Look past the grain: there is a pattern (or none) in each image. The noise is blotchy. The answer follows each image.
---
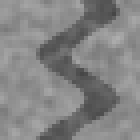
a wavy band
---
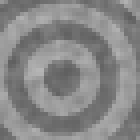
rings round one point
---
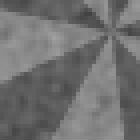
spokes from one point
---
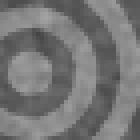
rings round one point
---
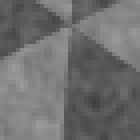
spokes from one point
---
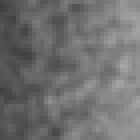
a smooth slope
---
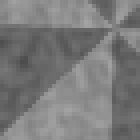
spokes from one point
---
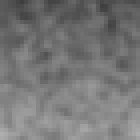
a smooth slope
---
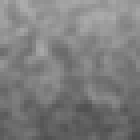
a smooth slope
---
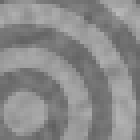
rings round one point
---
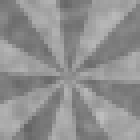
spokes from one point
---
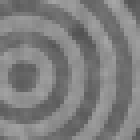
rings round one point
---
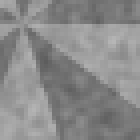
spokes from one point
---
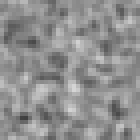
only noise
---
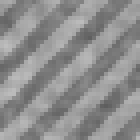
diagonal stripes
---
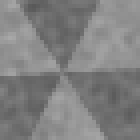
spokes from one point
